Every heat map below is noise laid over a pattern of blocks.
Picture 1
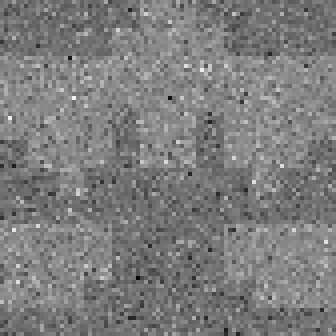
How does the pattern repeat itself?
left and right mirror each other
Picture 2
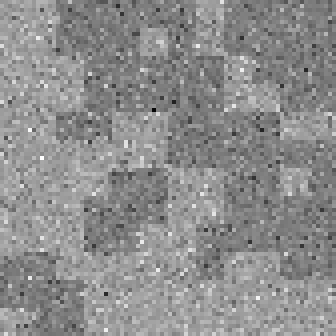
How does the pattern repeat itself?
mirrored about the diagonal from the bottom left
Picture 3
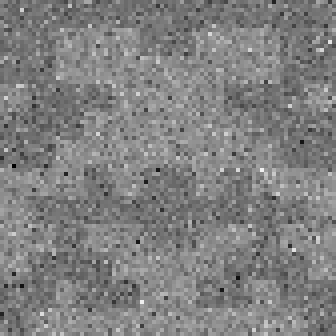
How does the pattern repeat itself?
left and right mirror each other
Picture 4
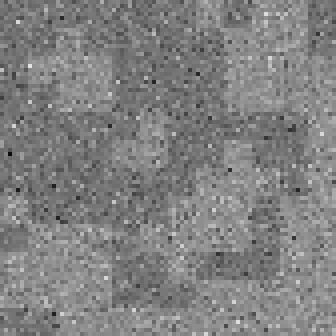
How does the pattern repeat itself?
mirrored about the diagonal from the top left
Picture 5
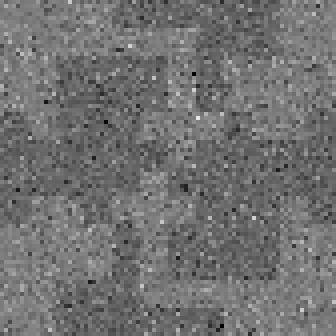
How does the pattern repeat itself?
the same after a half turn
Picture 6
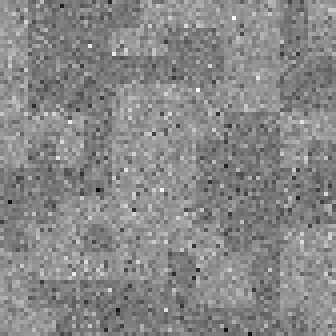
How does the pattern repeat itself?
no symmetry
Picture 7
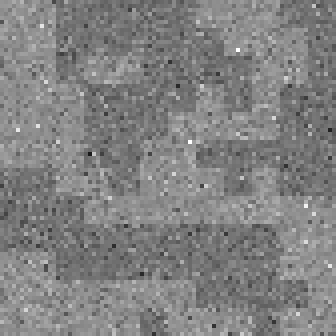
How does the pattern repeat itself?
no symmetry
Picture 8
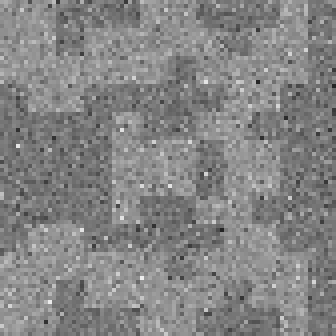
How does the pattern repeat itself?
top and bottom mirror each other
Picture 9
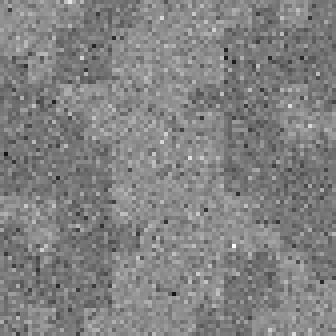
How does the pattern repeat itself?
the same after a half turn
